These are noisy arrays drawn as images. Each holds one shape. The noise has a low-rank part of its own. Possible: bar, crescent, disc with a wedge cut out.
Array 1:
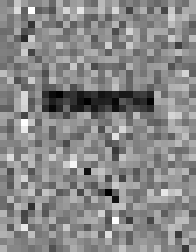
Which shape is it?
bar
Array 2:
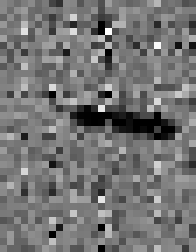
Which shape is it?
bar
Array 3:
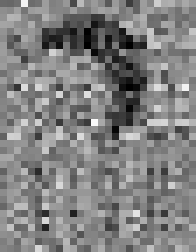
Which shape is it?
crescent
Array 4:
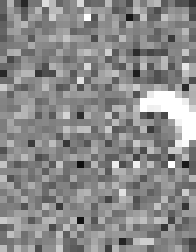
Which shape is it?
crescent
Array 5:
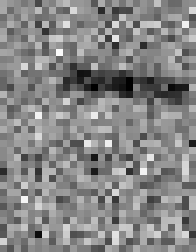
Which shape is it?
bar
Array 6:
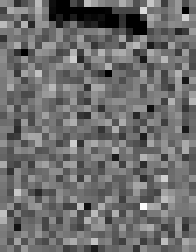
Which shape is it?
bar
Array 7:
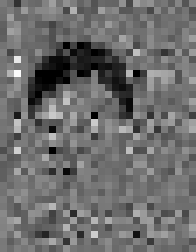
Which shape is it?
crescent
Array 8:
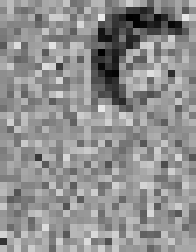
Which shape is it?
crescent
